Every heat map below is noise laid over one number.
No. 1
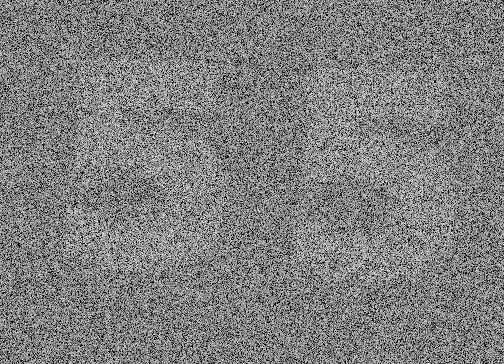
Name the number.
55
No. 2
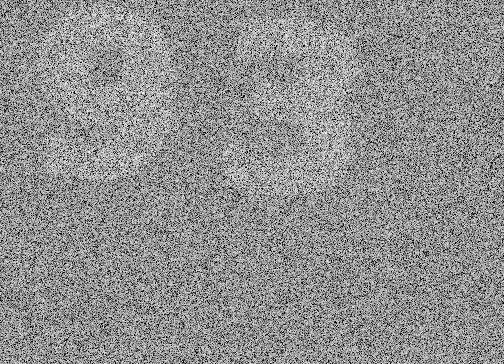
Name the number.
93
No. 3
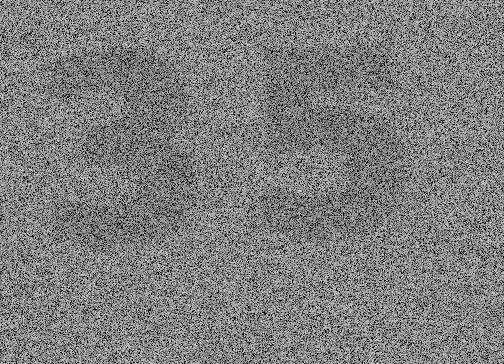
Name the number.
35
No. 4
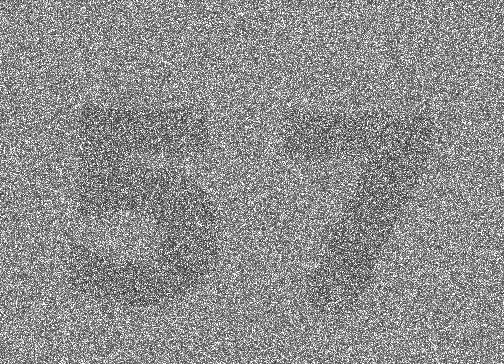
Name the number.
57
